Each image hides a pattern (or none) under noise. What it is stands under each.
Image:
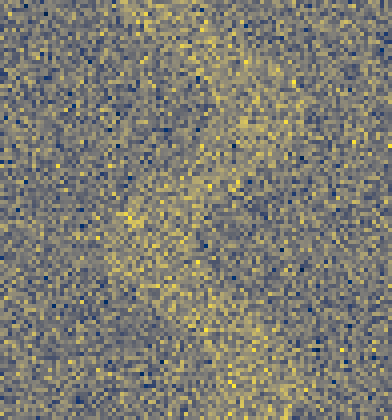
a wavy band
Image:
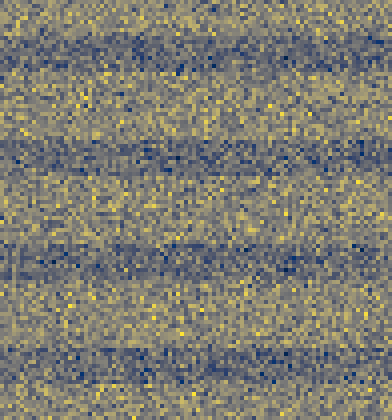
horizontal stripes
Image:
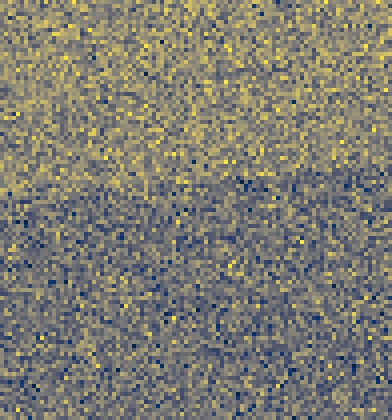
a sharp edge
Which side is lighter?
top
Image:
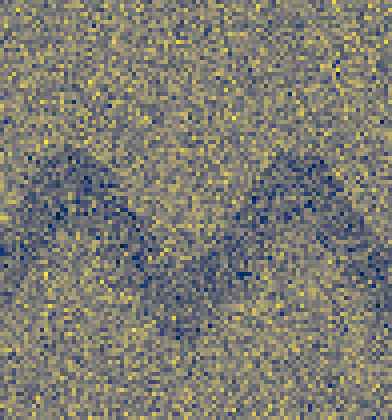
a wavy band
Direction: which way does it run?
left to right
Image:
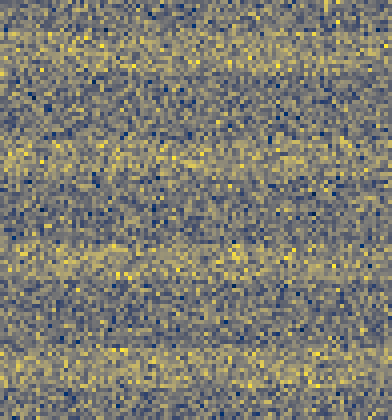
horizontal stripes
